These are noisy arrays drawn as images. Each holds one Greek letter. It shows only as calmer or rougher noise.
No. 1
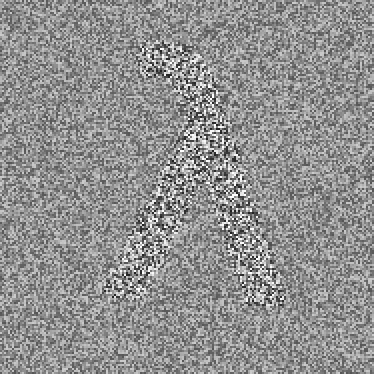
rough lambda
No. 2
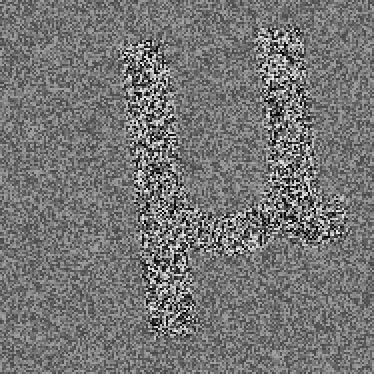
rough mu
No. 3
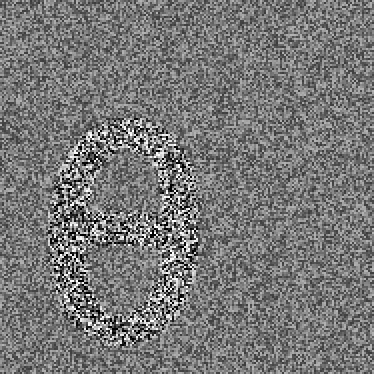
rough theta
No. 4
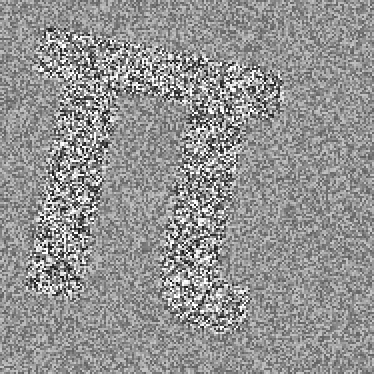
rough pi
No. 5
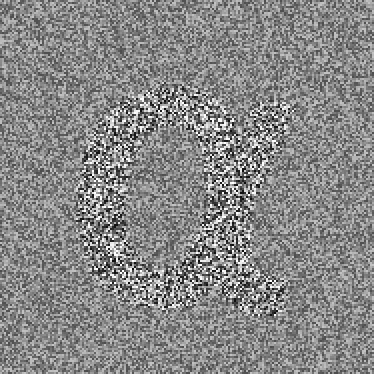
rough alpha
